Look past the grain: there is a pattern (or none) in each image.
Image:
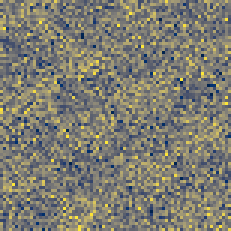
a checkerboard
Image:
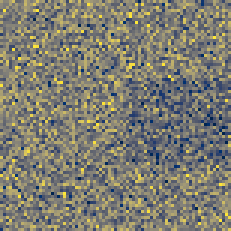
one block
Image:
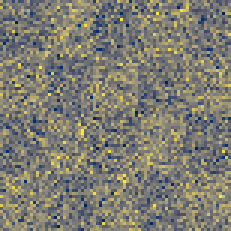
a checkerboard
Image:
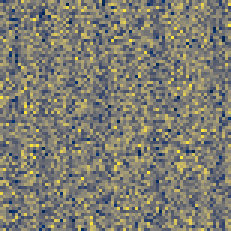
bands of columns
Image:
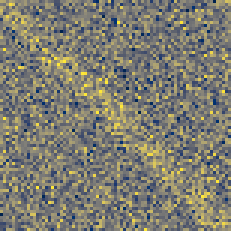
a diagonal band
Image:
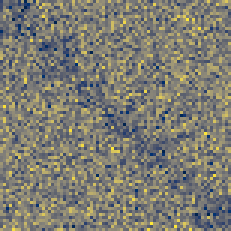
blocks along the diagonal
